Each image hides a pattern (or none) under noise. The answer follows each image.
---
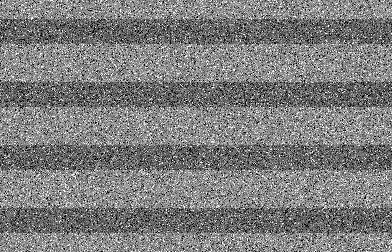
horizontal stripes
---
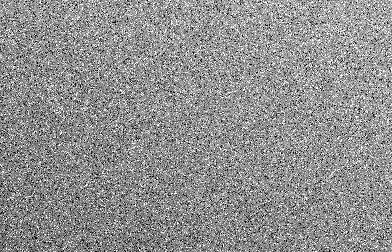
a smooth slope
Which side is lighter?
top right
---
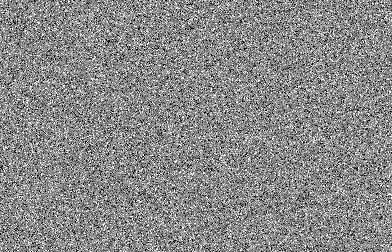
only noise
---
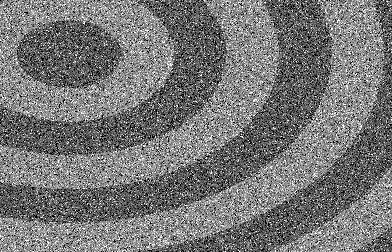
rings round one point
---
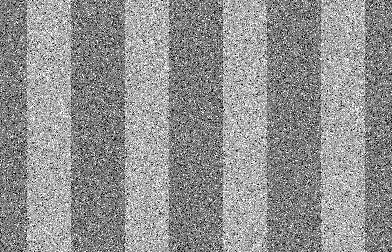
vertical stripes
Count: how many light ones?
4
